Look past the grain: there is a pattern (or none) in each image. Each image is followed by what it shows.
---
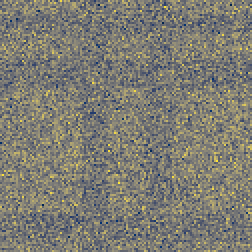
bands of rows crossing bands of columns
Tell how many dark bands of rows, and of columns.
3 and 2
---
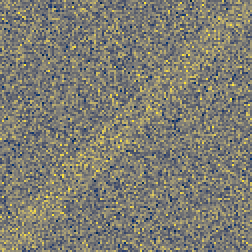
a diagonal band
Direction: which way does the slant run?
bottom left to top right
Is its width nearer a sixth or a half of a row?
a sixth
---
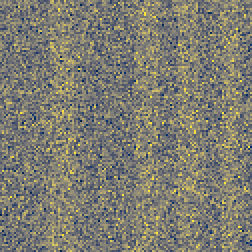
bands of columns
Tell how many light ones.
4
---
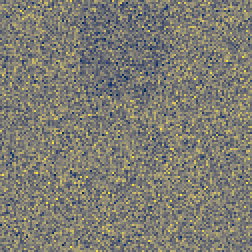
one block
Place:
top middle
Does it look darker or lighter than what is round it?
darker
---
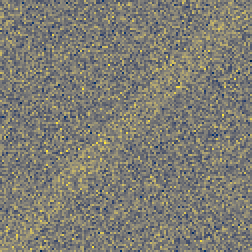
a diagonal band
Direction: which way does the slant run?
bottom left to top right
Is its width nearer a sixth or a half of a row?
a sixth
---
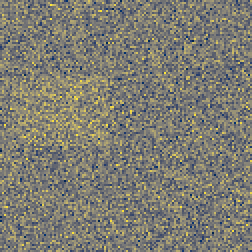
one block
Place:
middle left
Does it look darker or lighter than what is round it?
lighter
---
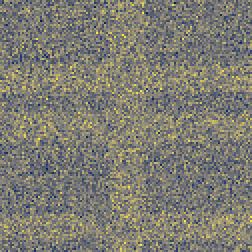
bands of rows crossing bands of columns
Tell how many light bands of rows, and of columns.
3 and 1
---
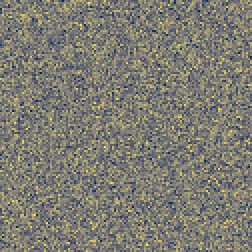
only noise
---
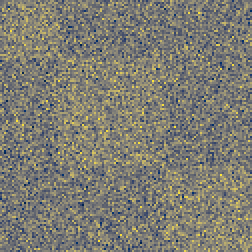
blocks along the diagonal
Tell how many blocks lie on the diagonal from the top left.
3
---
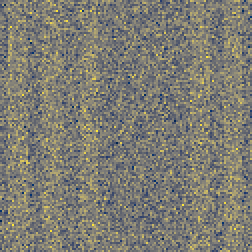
bands of columns
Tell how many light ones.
5
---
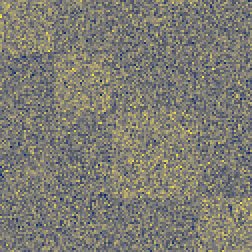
blocks along the diagonal
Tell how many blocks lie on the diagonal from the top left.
4
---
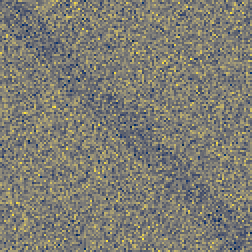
a diagonal band
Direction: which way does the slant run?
top left to bottom right
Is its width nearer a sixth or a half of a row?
a sixth
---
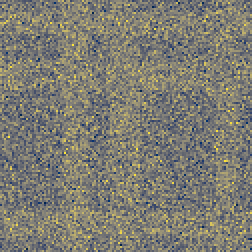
bands of rows crossing bands of columns
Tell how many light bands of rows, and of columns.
3 and 3
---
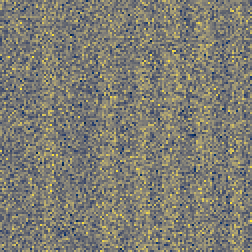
bands of columns
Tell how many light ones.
6
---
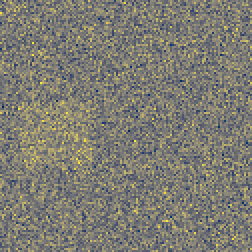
one block
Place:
middle left
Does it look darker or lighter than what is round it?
lighter
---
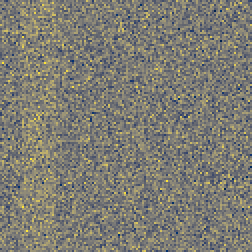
one band of columns
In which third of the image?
left
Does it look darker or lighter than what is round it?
lighter
